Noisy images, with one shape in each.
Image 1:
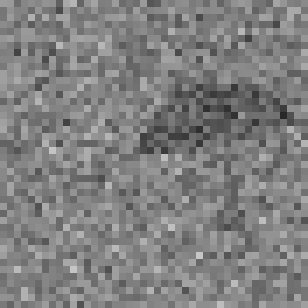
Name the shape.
umbrella
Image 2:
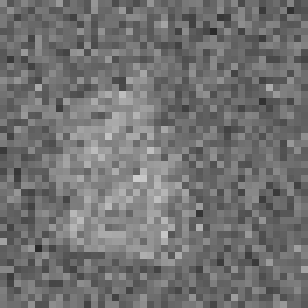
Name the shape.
chess knight
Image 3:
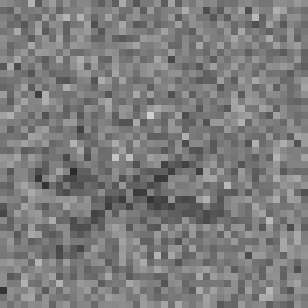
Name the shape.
pair of scissors
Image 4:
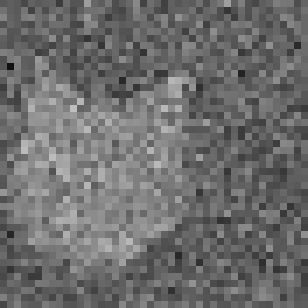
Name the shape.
cat's head
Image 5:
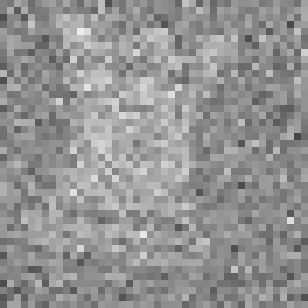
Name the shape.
chess rook
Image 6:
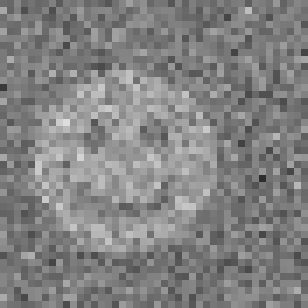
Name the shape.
smiling face
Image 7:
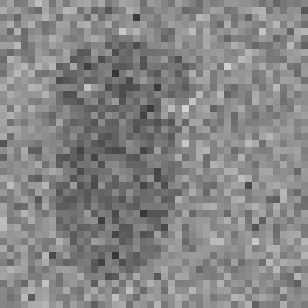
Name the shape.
footprint
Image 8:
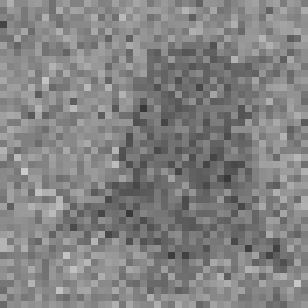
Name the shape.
bell
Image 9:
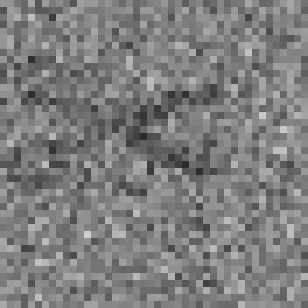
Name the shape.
pair of scissors
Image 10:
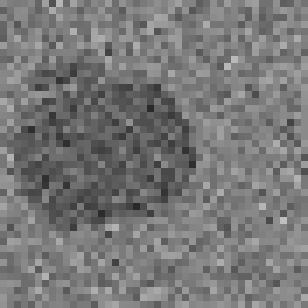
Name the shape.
apple
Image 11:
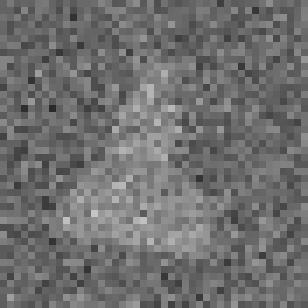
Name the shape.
chess pawn
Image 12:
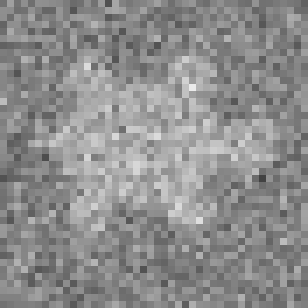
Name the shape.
turtle
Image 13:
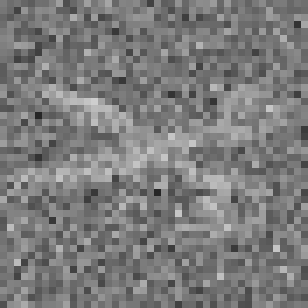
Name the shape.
pair of scissors
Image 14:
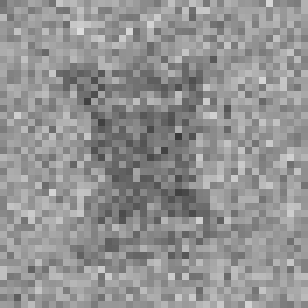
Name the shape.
chess rook
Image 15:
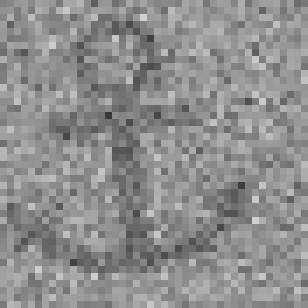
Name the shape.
anchor
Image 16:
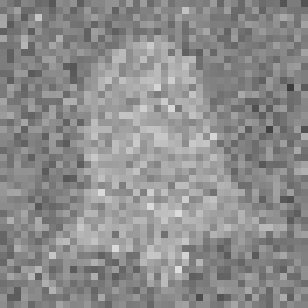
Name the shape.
bell
